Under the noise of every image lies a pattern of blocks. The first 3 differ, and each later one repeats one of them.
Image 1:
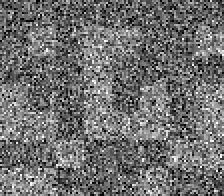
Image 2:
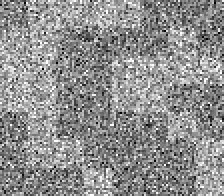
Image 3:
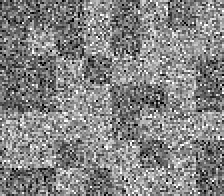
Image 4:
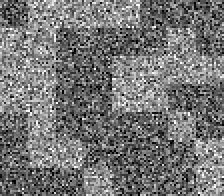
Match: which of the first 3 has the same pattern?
2
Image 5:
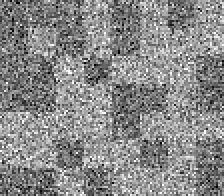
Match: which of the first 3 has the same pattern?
3
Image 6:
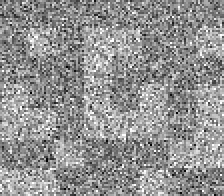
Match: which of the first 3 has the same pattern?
1
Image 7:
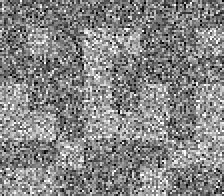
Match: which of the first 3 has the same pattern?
1
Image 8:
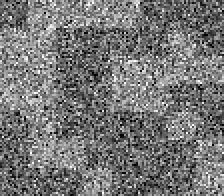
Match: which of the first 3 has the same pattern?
2
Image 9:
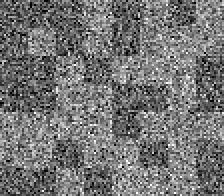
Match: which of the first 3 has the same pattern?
3
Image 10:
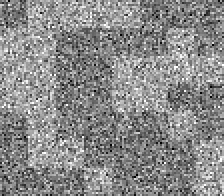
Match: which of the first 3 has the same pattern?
2
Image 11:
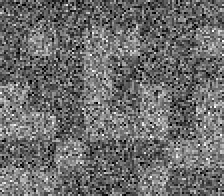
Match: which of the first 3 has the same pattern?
1
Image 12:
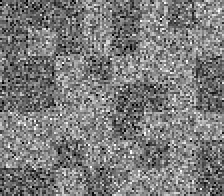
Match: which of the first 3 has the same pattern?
3
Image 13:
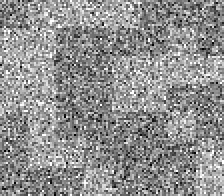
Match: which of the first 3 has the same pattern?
2
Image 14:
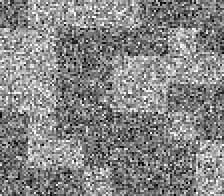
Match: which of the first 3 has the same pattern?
2
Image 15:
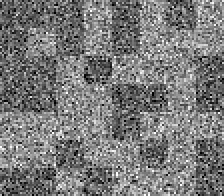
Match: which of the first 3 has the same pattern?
3
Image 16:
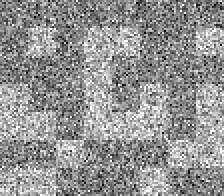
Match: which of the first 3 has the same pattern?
1
